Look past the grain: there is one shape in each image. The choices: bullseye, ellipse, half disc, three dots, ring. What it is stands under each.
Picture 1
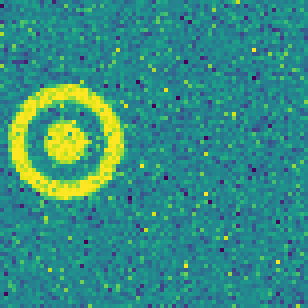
bullseye
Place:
middle left
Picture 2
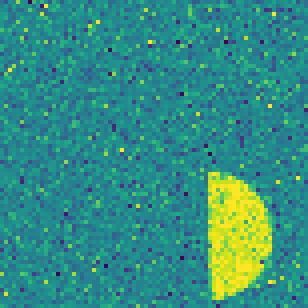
half disc
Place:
bottom right
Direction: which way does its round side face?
right
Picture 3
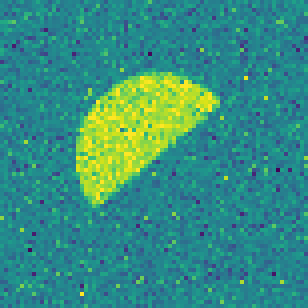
half disc
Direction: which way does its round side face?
up and left
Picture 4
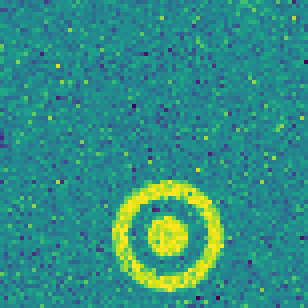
bullseye
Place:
bottom middle
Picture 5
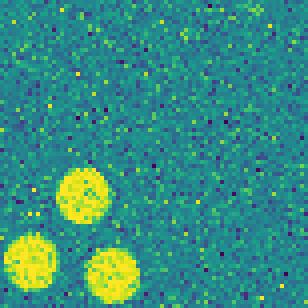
three dots
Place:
bottom left
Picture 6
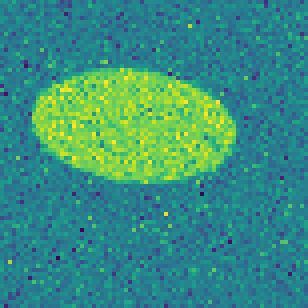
ellipse
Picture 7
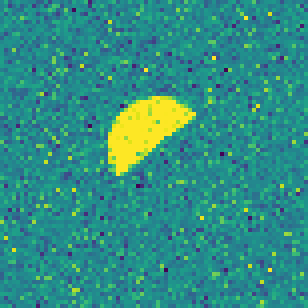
half disc
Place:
centre
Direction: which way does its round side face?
up and left
